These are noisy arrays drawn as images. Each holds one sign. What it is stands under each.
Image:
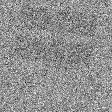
equals sign
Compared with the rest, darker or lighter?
darker
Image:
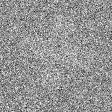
plus sign
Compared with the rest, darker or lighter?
lighter
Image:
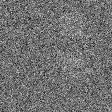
colon
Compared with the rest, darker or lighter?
lighter
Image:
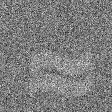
approximately sign
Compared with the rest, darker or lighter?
lighter
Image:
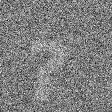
question mark
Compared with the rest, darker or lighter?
lighter
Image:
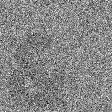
ampersand
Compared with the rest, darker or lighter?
darker
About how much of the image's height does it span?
two thirds
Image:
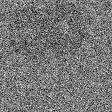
infinity sign
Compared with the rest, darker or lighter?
darker
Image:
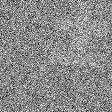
plus-minus sign
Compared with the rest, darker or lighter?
lighter
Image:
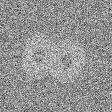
infinity sign
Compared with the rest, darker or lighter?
lighter
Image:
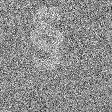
section sign
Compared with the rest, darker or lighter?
lighter
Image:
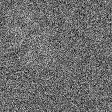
percent sign
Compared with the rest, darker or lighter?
lighter
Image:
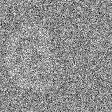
at sign
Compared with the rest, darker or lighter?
lighter
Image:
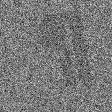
pilcrow
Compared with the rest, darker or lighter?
darker
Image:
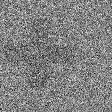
plus sign
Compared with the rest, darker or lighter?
darker
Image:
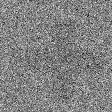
plus sign
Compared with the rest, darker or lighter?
darker
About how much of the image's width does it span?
two thirds
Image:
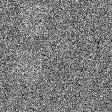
colon
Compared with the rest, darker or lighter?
lighter
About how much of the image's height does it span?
two thirds
